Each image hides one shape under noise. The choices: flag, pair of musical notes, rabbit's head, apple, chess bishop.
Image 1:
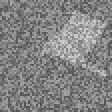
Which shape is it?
flag
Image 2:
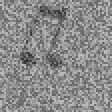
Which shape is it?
pair of musical notes
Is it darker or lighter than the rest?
darker
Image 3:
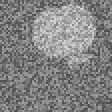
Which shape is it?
apple
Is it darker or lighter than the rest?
lighter
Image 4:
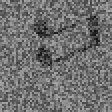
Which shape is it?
pair of musical notes
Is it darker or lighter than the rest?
darker
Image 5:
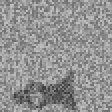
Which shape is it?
chess bishop
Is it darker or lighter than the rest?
darker
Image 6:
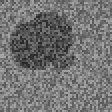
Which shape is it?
apple
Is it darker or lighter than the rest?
darker
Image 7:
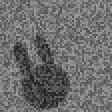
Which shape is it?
rabbit's head
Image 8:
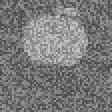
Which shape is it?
apple
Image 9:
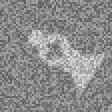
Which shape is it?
chess bishop
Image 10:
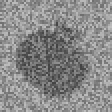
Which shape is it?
apple
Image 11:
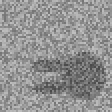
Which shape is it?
rabbit's head
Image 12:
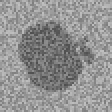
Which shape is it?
apple
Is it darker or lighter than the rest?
darker
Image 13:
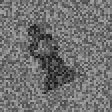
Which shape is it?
chess bishop
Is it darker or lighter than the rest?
darker
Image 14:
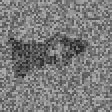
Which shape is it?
chess bishop
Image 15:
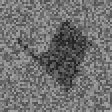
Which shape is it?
flag
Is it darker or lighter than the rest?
darker
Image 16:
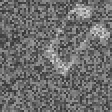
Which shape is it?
pair of musical notes
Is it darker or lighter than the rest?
lighter
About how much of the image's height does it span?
two thirds
